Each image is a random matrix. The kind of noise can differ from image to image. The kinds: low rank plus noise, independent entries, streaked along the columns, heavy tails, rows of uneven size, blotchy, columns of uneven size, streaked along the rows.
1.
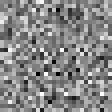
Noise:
low rank plus noise
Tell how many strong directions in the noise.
five to eight
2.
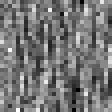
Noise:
streaked along the columns
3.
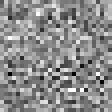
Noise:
low rank plus noise
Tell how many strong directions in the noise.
one
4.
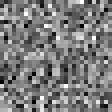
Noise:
low rank plus noise
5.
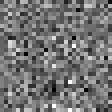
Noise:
low rank plus noise
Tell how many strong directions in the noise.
five to eight
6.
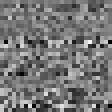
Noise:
rows of uneven size
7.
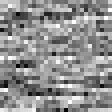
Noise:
streaked along the rows
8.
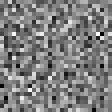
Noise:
low rank plus noise
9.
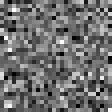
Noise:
low rank plus noise
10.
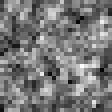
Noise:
blotchy
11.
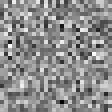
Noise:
low rank plus noise
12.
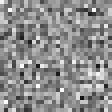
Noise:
low rank plus noise
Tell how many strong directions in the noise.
three or four
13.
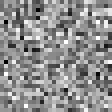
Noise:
low rank plus noise
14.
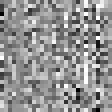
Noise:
columns of uneven size
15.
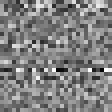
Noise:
rows of uneven size
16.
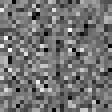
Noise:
heavy tails
